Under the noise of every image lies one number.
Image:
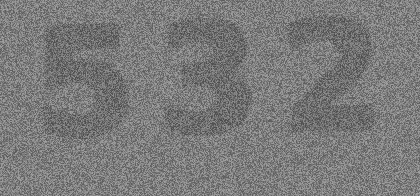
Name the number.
532
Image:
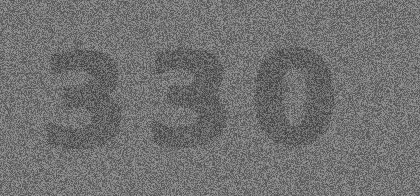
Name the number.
330
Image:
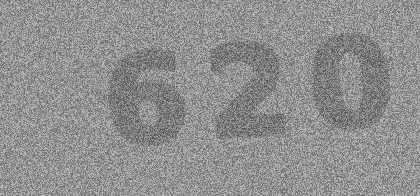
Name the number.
620
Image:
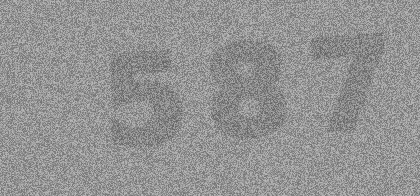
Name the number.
587
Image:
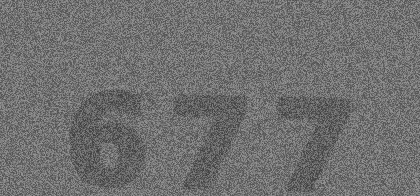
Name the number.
677
